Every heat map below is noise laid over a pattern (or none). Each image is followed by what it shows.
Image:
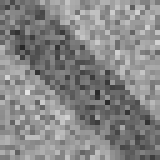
a diagonal band
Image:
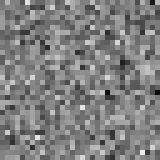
only noise
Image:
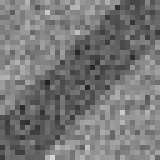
a diagonal band
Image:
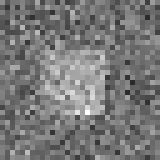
one block
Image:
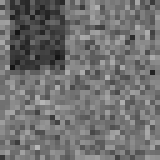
one block
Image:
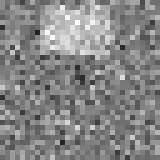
one block
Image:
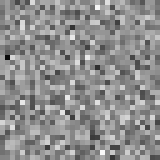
only noise
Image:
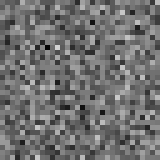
only noise
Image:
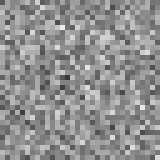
only noise
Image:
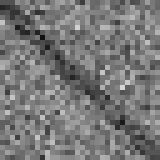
a diagonal band
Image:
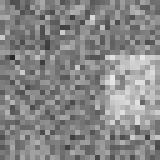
one block
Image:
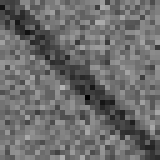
a diagonal band
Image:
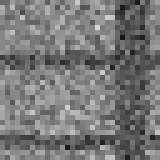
bands of rows crossing bands of columns
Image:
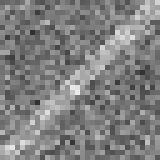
a diagonal band
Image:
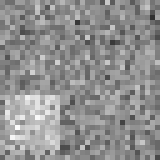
one block
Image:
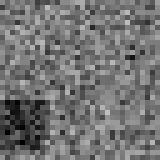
one block
